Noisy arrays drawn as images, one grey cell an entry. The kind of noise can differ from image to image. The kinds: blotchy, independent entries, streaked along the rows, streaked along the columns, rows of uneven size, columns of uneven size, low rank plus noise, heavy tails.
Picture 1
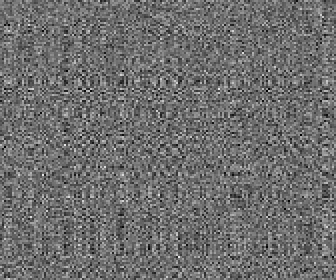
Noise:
low rank plus noise
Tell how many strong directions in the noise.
one
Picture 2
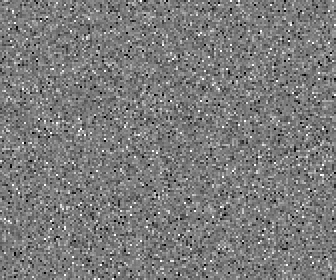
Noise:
heavy tails
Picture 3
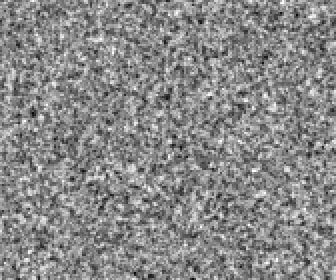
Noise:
blotchy
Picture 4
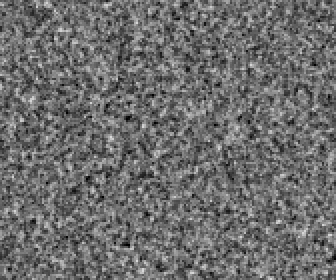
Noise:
blotchy
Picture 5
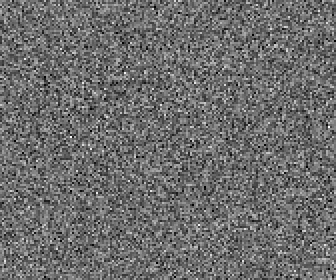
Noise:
independent entries
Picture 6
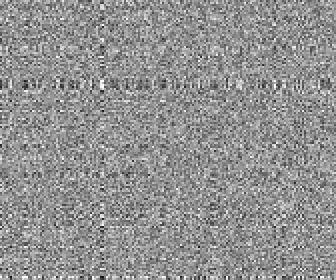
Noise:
low rank plus noise
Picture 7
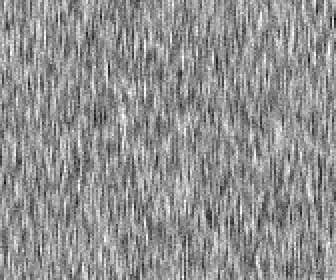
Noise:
streaked along the columns
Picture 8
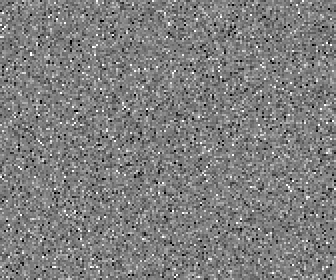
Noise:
heavy tails
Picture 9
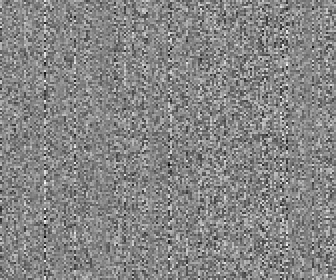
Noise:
columns of uneven size
